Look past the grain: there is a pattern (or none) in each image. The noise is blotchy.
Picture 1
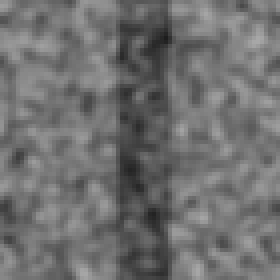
one vertical stripe
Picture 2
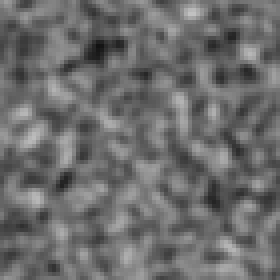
only noise
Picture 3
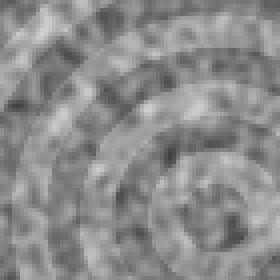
rings round one point
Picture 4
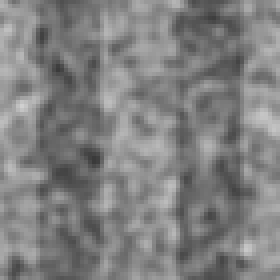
vertical stripes
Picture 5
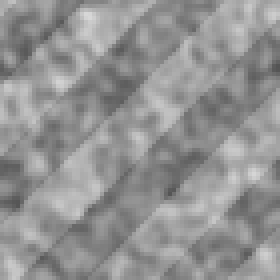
diagonal stripes
